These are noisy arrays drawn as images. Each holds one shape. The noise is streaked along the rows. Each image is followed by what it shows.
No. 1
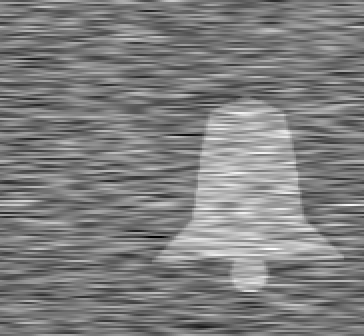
bell
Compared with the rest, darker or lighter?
lighter
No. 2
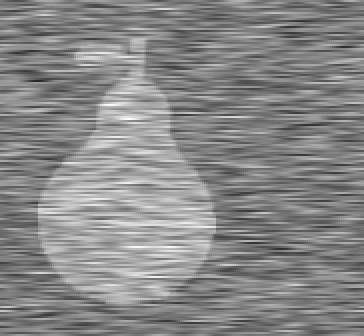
pear
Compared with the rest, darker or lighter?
lighter
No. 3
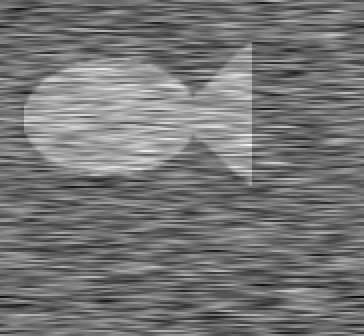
fish
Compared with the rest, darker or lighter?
lighter
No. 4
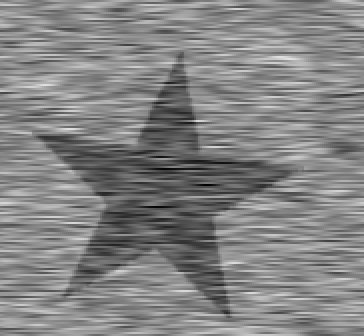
star
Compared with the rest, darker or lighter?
darker
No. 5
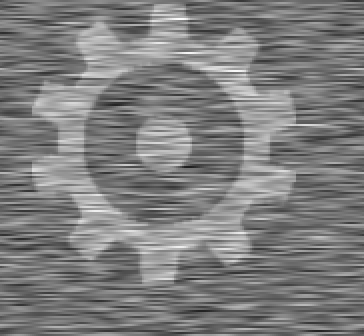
gear
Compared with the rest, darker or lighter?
lighter
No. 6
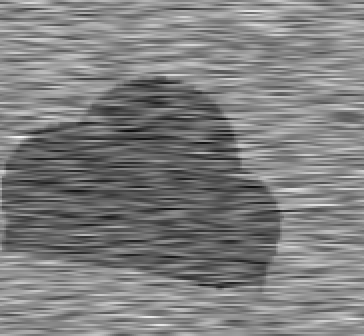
cloud
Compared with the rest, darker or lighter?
darker
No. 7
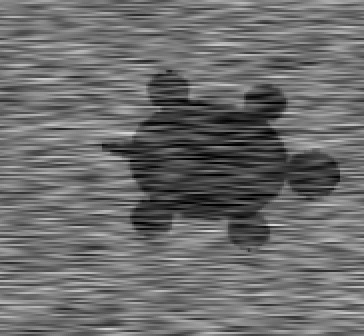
turtle
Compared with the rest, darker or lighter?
darker
